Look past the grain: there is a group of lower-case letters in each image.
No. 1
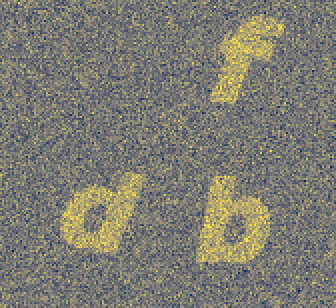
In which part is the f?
top right
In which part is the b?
bottom right
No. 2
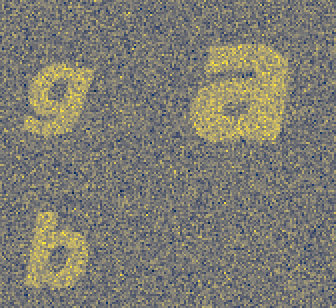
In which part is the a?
top right
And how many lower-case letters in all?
3
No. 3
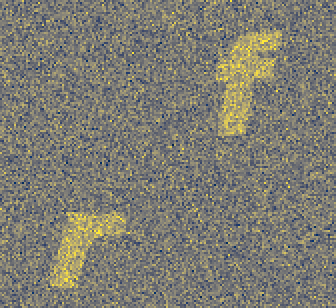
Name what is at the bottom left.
r
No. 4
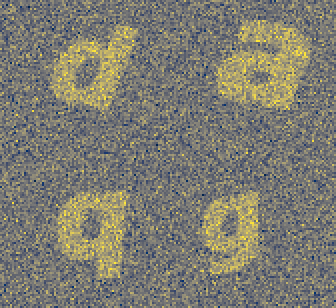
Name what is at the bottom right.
g
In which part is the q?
bottom left
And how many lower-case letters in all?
4
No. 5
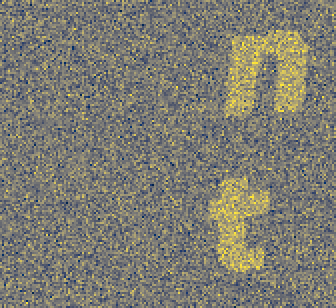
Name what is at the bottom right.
t
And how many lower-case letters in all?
2
